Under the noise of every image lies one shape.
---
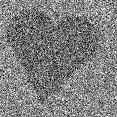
heart
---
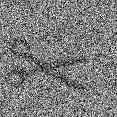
pair of scissors
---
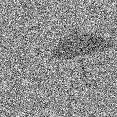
umbrella
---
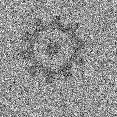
gear
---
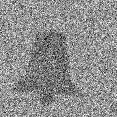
bell
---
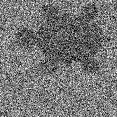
turtle
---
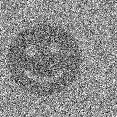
smiling face
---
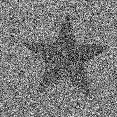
star
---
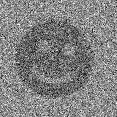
smiling face
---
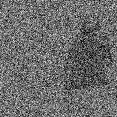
chess knight
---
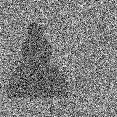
chess pawn
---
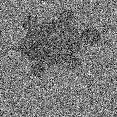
turtle
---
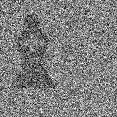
chess bishop
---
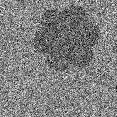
flower
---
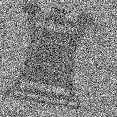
chess rook
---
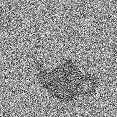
teapot
